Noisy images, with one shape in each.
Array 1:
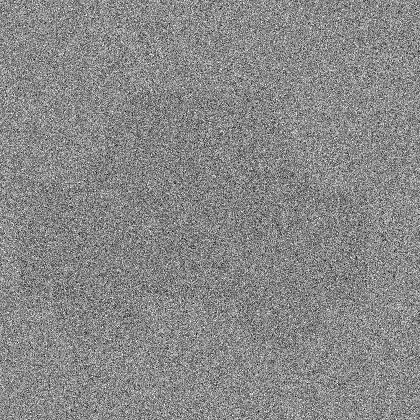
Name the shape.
car
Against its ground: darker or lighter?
darker
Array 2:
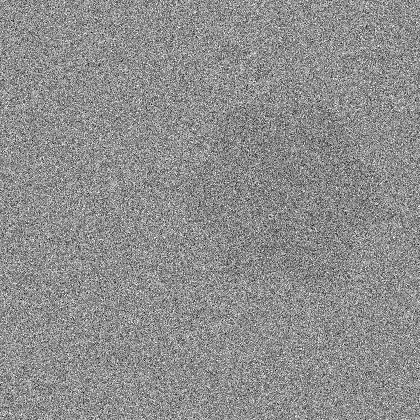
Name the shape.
flower
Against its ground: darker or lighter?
darker
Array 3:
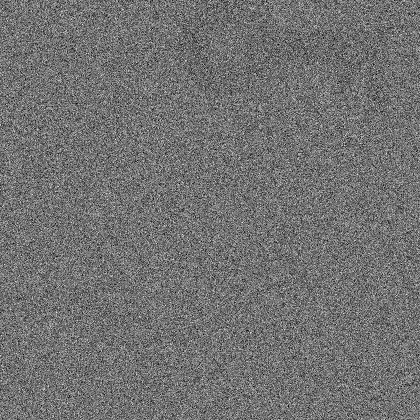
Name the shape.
key
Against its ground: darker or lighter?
darker
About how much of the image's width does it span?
half
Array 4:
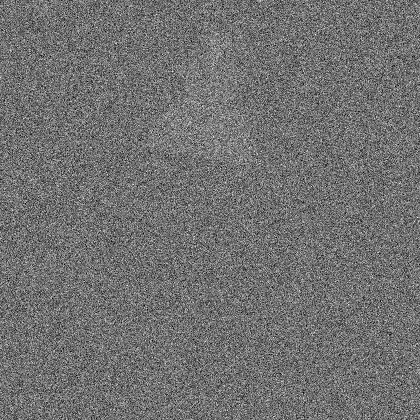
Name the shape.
chess pawn
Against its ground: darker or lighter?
lighter
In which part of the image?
top middle
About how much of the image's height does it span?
a third
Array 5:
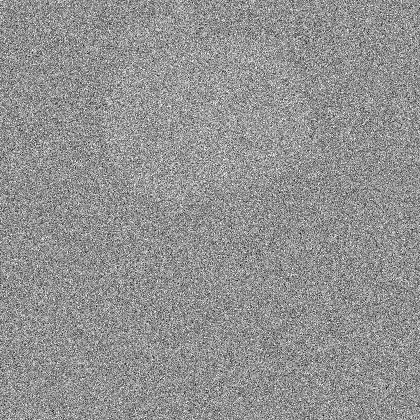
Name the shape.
apple
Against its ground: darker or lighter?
lighter
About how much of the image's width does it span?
half
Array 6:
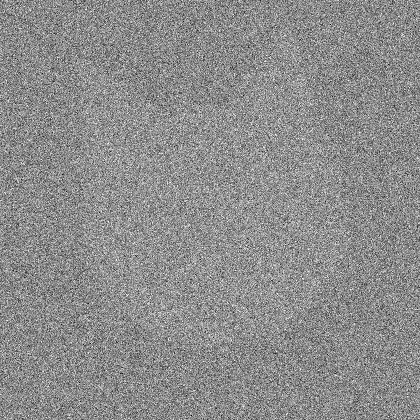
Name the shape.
cat's head
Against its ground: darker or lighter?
lighter
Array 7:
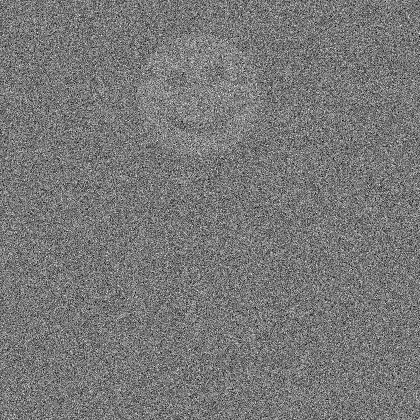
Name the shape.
smiling face
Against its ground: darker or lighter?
lighter
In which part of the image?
top middle
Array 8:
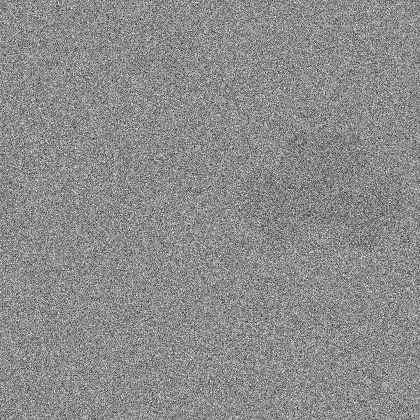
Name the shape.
car
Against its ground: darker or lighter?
darker
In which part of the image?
middle right
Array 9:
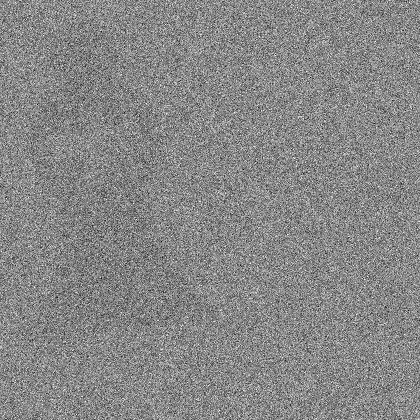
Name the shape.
chess bishop
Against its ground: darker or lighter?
darker
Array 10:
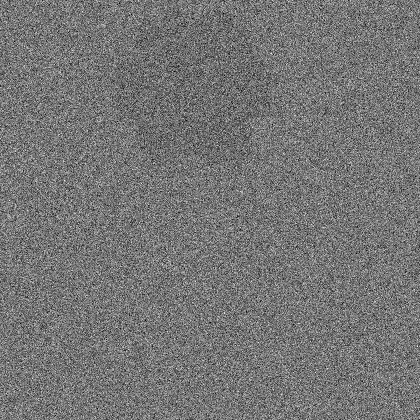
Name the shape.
flower
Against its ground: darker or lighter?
darker
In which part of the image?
top middle
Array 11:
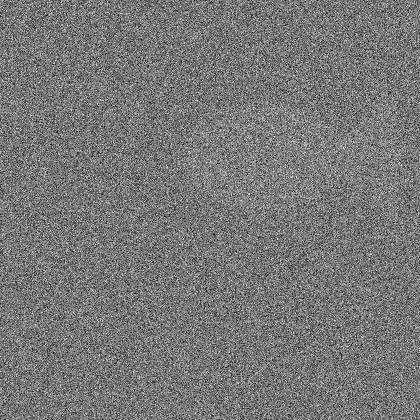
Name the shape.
fish
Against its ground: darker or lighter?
lighter
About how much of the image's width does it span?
half
